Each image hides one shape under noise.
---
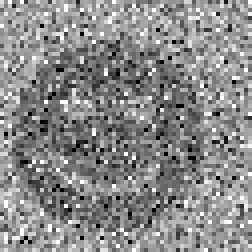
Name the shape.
smiling face
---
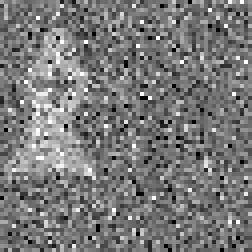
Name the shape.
chess bishop
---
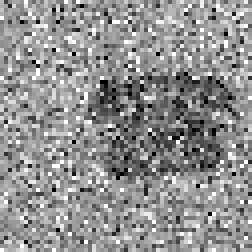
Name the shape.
telephone
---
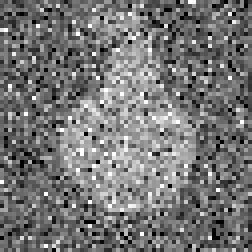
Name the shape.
pear
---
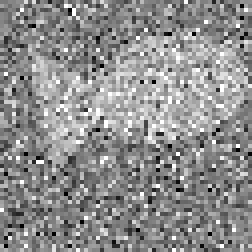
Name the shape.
fish
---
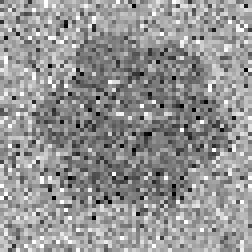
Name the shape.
flower
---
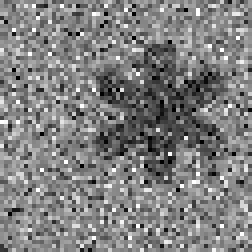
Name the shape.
asterisk
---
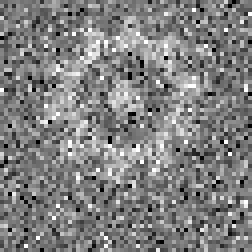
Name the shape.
gear
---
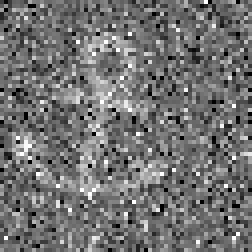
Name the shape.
anchor
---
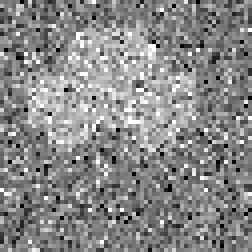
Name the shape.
car
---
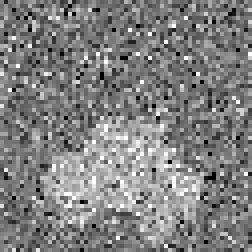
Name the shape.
car
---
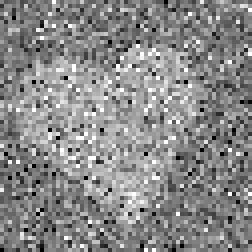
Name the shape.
heart
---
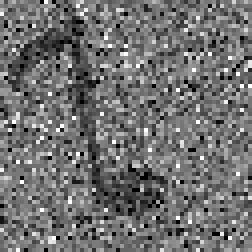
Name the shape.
musical note
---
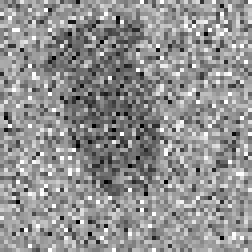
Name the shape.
footprint
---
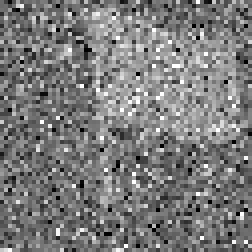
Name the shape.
flag
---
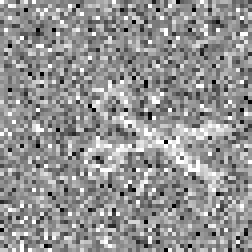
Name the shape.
pair of scissors
